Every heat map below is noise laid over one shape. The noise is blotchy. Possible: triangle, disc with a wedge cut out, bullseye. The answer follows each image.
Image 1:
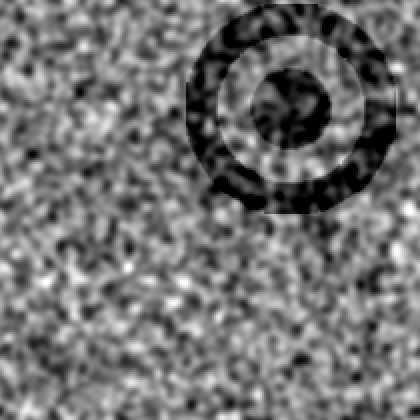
bullseye
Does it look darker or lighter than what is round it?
darker
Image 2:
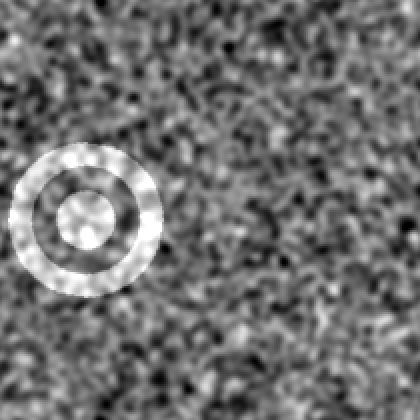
bullseye
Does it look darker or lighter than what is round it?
lighter
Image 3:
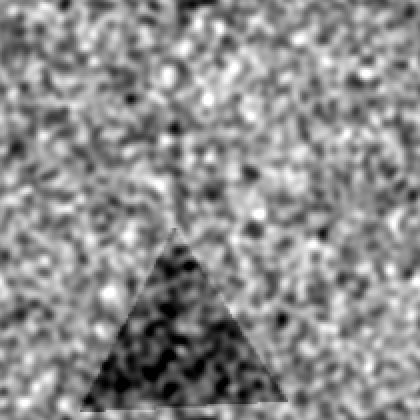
triangle
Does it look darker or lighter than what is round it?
darker
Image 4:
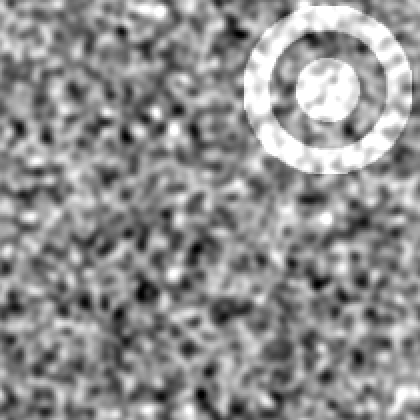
bullseye
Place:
top right
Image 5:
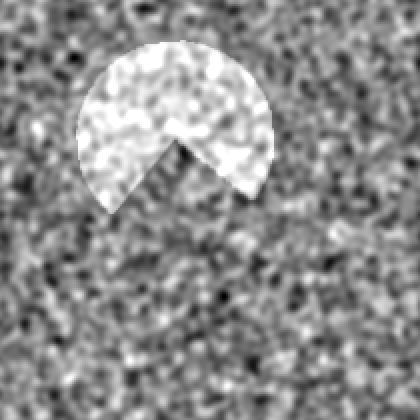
disc with a wedge cut out
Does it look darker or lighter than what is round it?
lighter
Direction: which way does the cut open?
down
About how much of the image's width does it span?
half
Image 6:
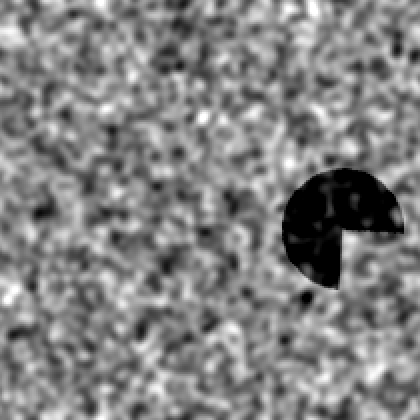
disc with a wedge cut out
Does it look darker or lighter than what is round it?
darker
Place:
middle right
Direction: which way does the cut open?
down and right
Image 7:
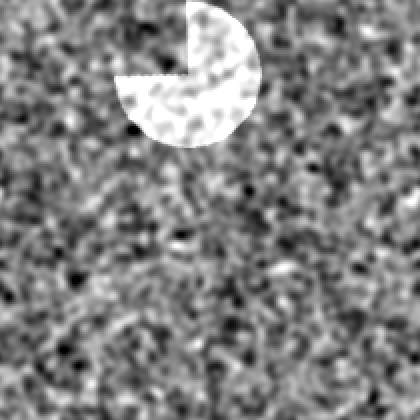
disc with a wedge cut out
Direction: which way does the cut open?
up and left
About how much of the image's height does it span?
a third
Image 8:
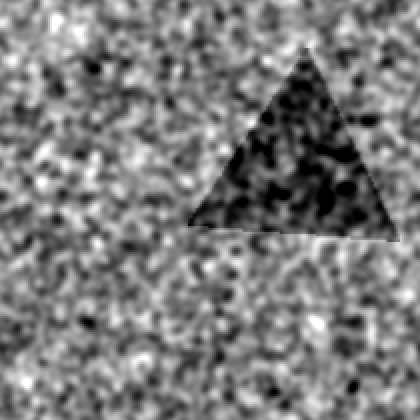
triangle
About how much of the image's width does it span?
half
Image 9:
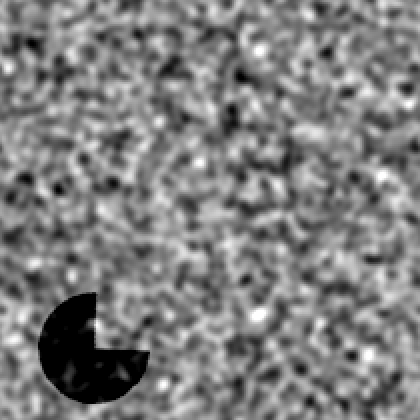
disc with a wedge cut out
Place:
bottom left
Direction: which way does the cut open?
up and right
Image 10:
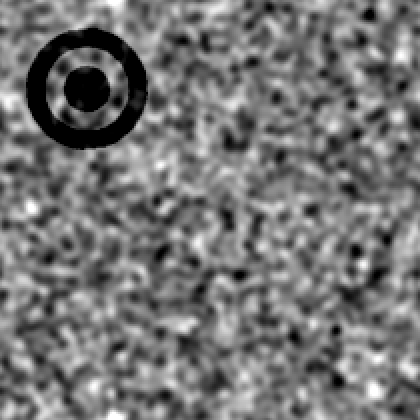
bullseye
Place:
top left
